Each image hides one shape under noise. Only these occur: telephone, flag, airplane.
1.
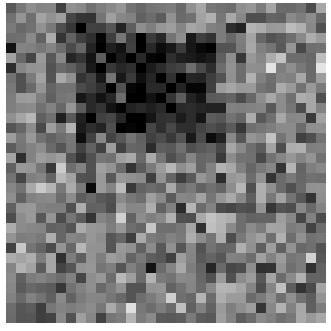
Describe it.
dark flag
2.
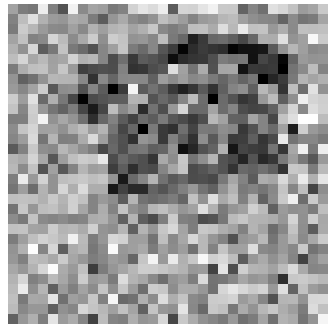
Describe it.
dark telephone
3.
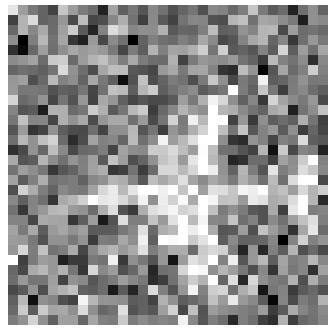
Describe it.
light airplane
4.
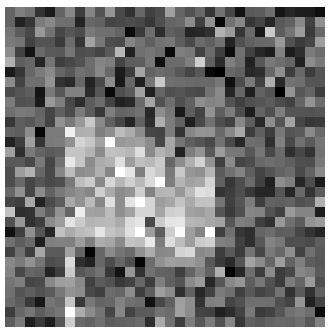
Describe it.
light flag
